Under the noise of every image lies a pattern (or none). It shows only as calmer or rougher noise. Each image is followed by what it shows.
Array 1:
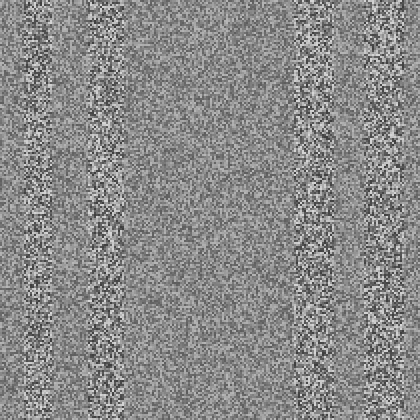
bands of columns
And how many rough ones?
4
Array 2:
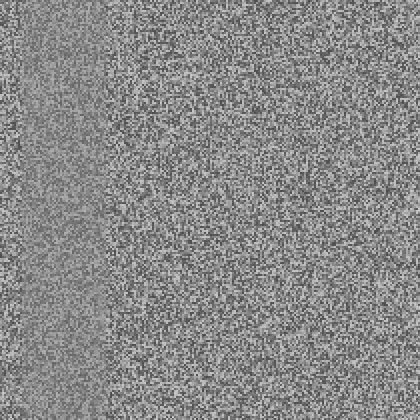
one band of columns
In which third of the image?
left
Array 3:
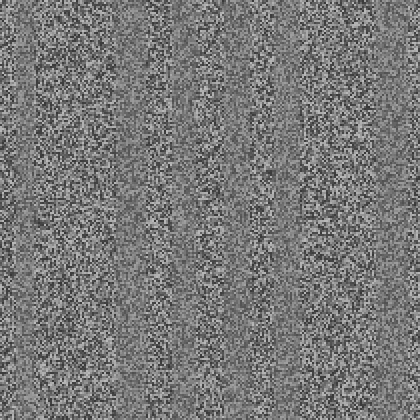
bands of columns
